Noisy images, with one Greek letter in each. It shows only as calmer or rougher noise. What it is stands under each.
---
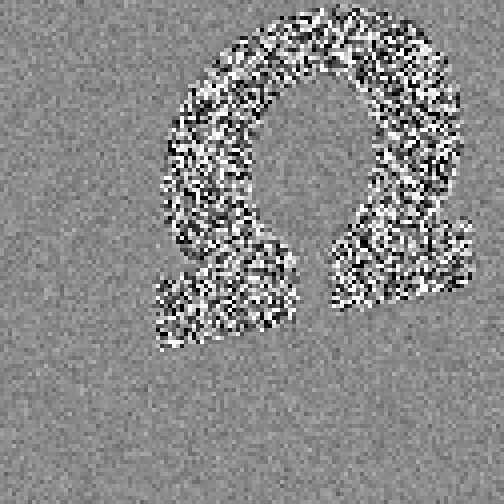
rough omega
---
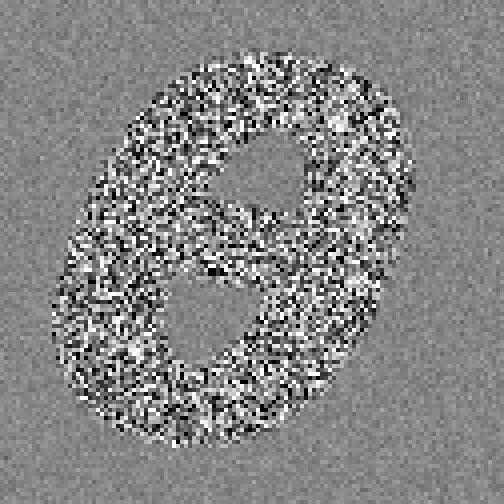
rough theta
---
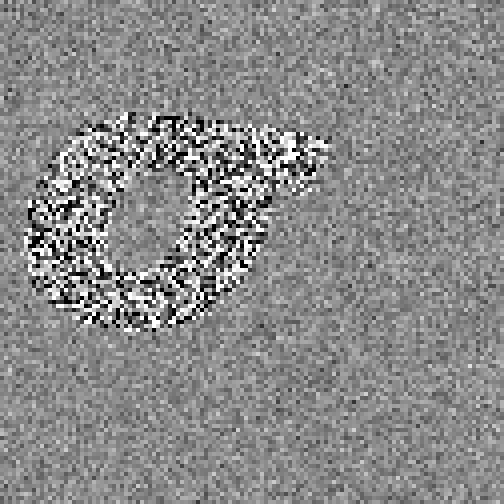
rough sigma
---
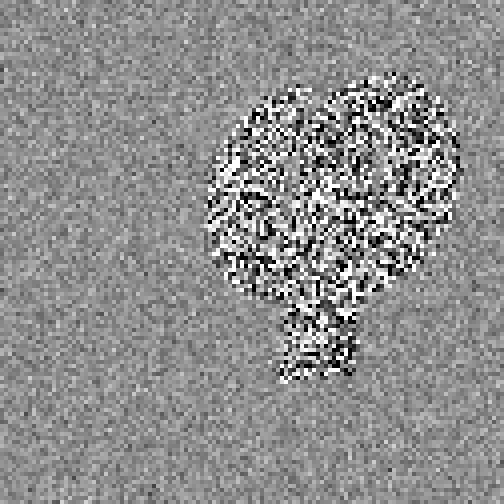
rough phi
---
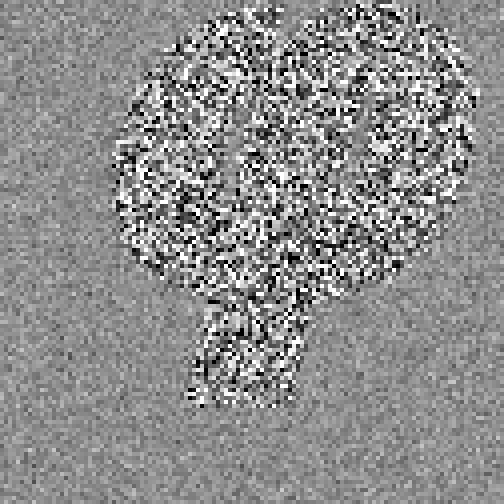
rough phi
